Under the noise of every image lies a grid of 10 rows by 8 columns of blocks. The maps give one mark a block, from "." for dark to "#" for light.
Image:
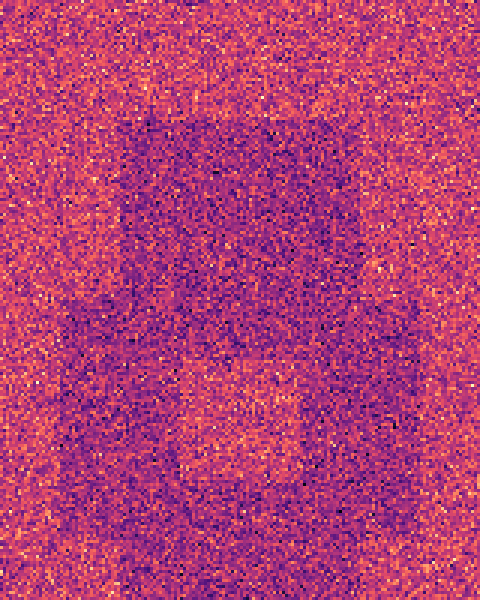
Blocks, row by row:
# # # # # # # #
# # # # # # # #
# # . . . . # #
# # . . . . # #
# # . . . . # #
# . . . . . . #
# . . # # . . #
# . . # # . . #
# . . . . . . #
# # . . . . # #
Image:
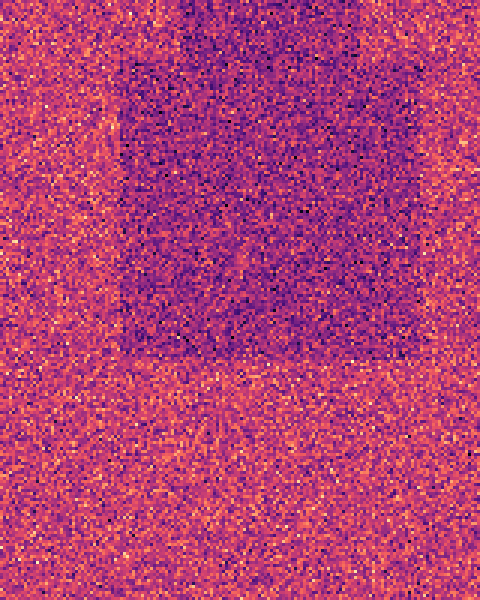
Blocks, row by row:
# # # . . . # #
# # . . . . . #
# # . . . . . #
# # . . . . . #
# # . . . . . #
# # . . . . . #
# # # # # # # #
# # # # # # # #
# # # # # # # #
# # # # # # # #
